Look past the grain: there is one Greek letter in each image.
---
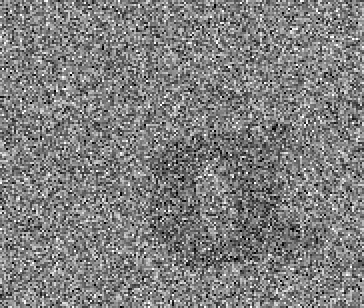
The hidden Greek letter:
alpha
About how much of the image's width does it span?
half
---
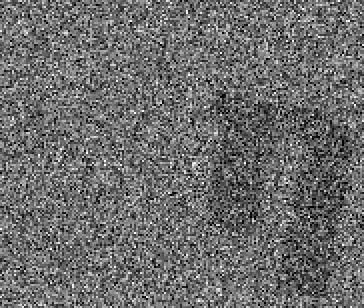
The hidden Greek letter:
eta
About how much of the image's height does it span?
two thirds
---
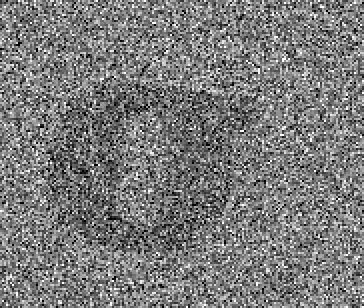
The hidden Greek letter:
sigma
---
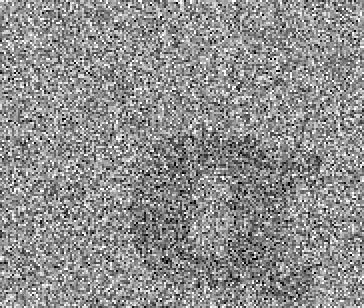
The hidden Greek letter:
alpha
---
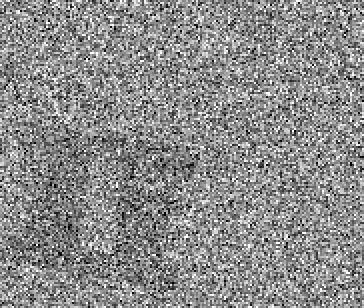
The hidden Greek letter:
pi
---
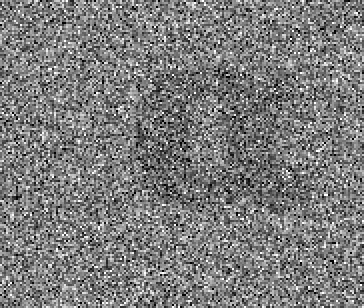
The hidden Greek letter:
alpha
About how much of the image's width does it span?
half
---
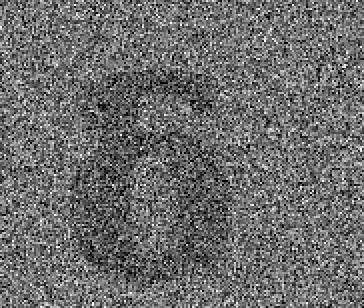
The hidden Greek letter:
delta
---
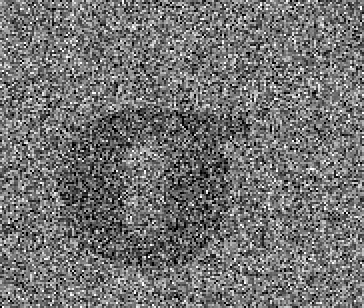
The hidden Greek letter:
sigma
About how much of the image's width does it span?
half
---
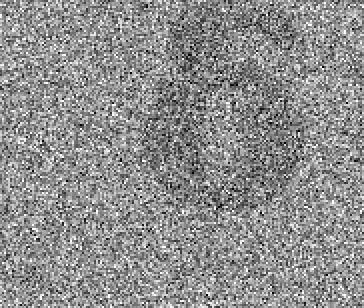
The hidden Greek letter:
delta
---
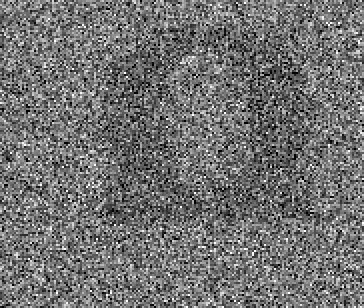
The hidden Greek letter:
omega
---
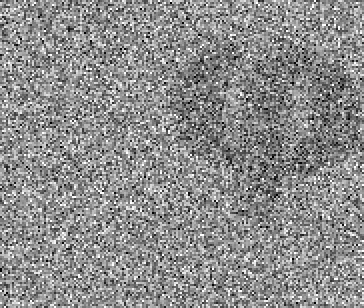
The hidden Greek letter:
phi
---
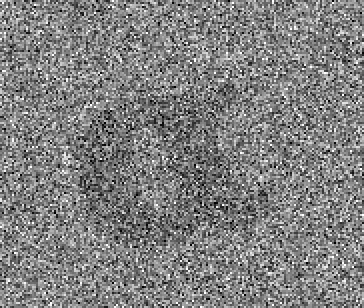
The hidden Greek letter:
alpha
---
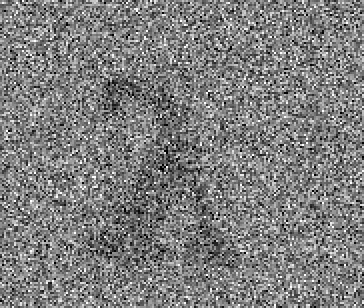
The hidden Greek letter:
lambda
